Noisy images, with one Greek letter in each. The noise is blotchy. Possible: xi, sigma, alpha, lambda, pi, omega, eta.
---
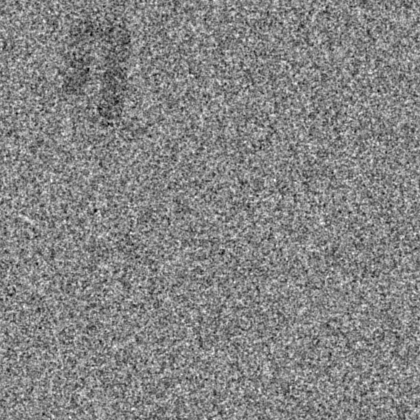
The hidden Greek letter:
eta
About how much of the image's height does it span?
a quarter
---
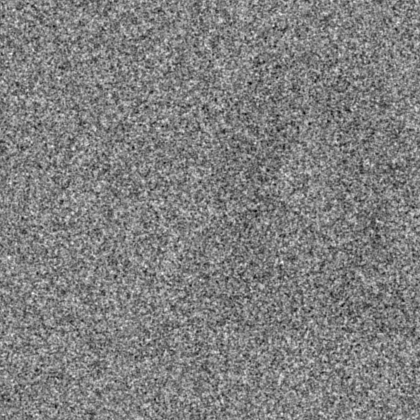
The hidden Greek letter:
omega
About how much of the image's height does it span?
two thirds
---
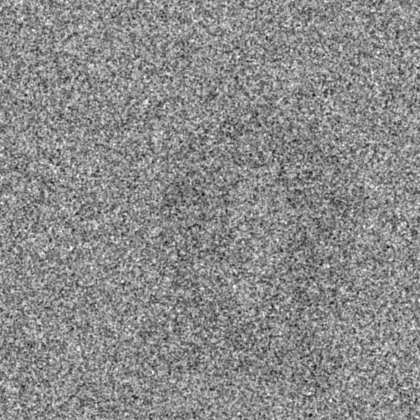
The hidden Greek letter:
omega
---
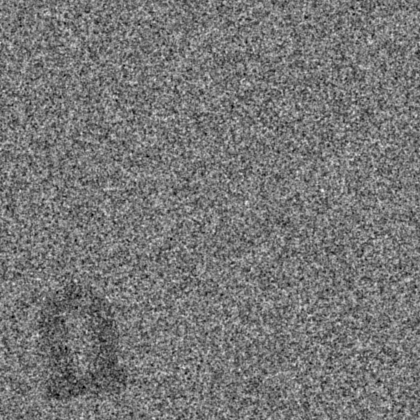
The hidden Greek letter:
omega
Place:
bottom left
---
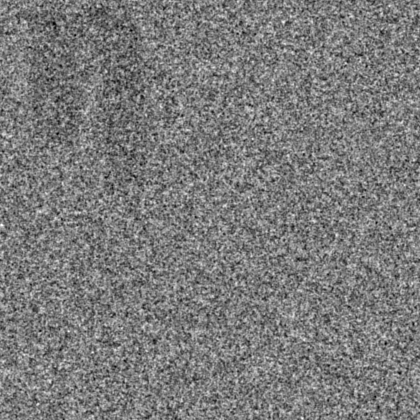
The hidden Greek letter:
eta
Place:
top left
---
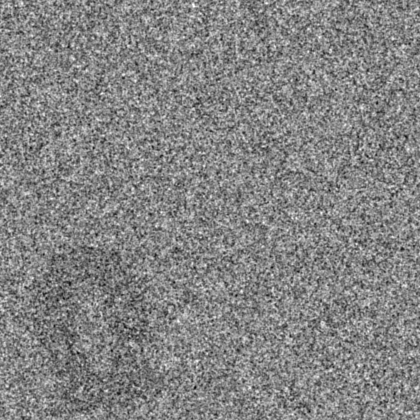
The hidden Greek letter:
omega
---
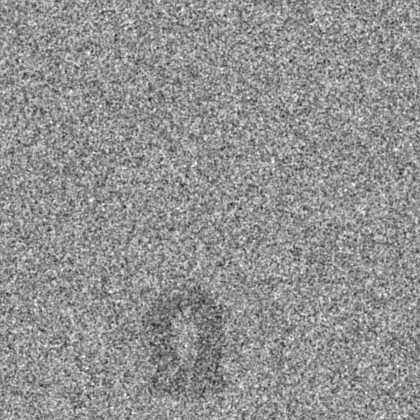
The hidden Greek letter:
omega
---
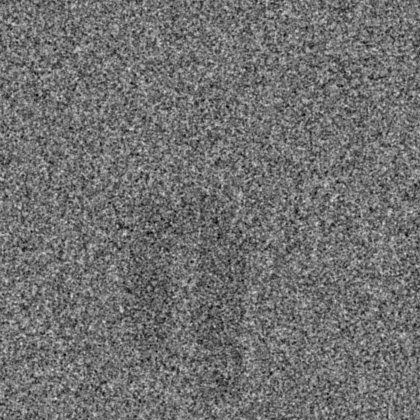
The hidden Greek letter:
eta
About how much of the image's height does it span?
half
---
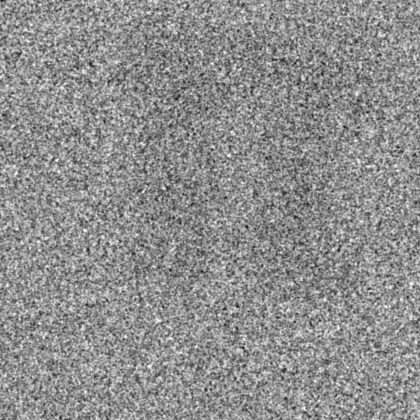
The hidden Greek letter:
pi
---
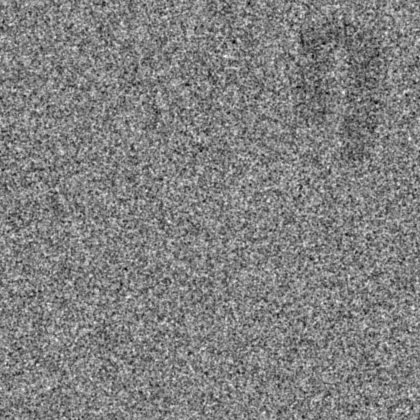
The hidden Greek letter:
eta
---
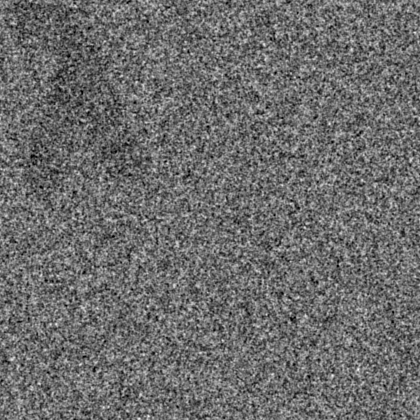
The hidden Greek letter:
lambda
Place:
top left
